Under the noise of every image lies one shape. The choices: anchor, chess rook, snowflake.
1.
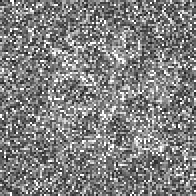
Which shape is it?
snowflake
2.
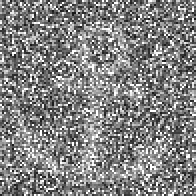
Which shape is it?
anchor
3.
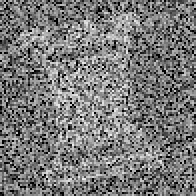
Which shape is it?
chess rook
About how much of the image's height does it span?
nearly all
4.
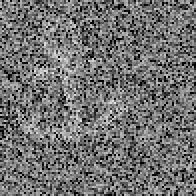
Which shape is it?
anchor
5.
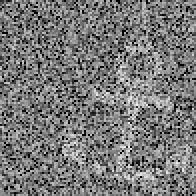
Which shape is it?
anchor
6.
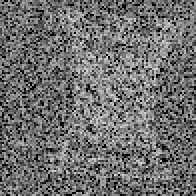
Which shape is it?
chess rook
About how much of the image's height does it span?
nearly all
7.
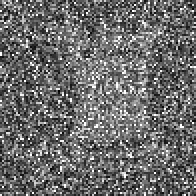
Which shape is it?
chess rook
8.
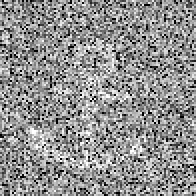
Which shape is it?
anchor
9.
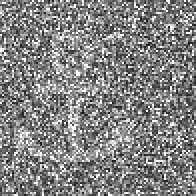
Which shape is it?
anchor
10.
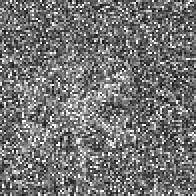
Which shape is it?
snowflake
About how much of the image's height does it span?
two thirds
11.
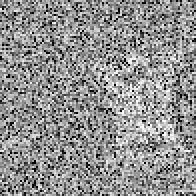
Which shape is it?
chess rook
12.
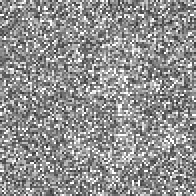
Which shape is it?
anchor
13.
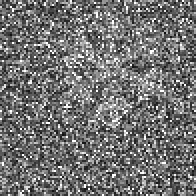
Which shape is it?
snowflake
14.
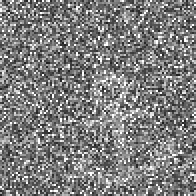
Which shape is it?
anchor
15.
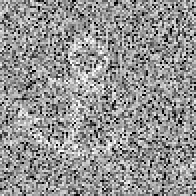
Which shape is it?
anchor
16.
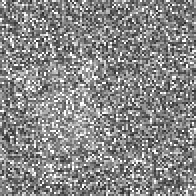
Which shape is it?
chess rook
